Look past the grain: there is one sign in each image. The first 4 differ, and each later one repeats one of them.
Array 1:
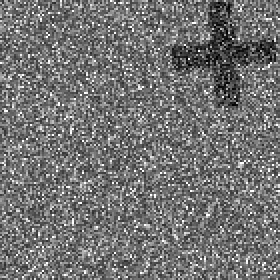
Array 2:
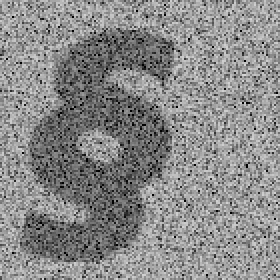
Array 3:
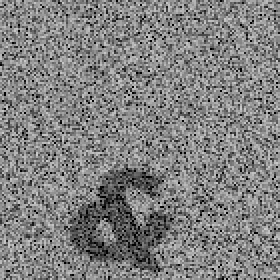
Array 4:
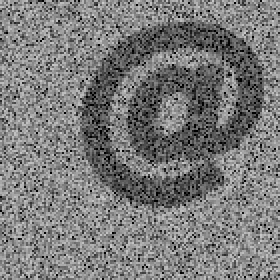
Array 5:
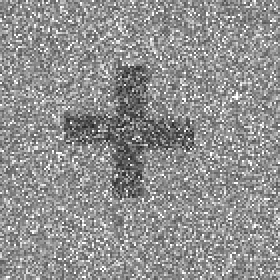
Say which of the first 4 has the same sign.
1
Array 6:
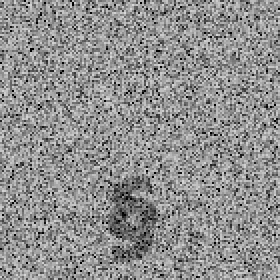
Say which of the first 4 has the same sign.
2
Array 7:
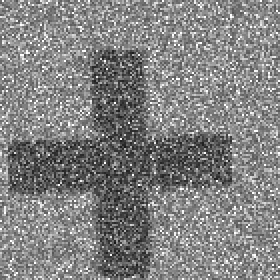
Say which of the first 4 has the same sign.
1
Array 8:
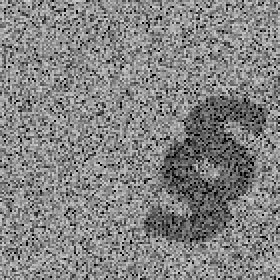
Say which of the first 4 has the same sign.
2
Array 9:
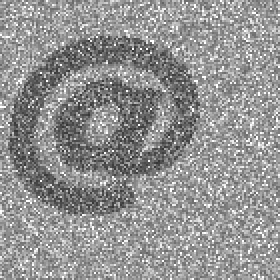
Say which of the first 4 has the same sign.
4
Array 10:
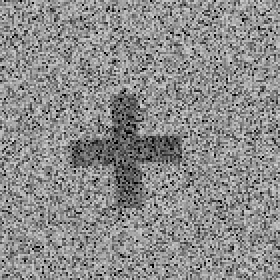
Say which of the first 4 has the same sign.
1
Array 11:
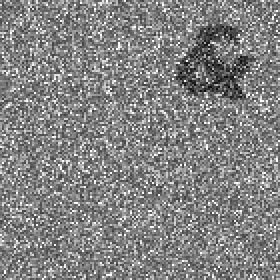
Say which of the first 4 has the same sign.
3
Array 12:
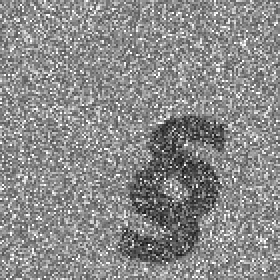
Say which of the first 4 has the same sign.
2
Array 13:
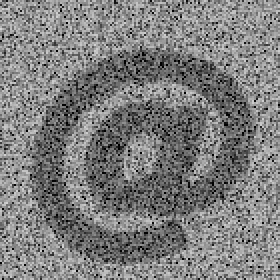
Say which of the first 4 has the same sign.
4
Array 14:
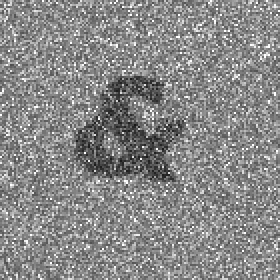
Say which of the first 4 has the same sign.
3
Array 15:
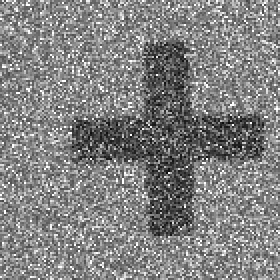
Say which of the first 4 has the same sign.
1
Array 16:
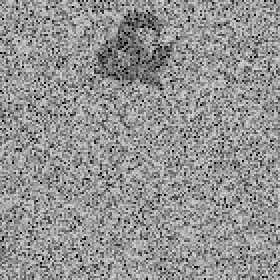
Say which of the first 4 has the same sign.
3
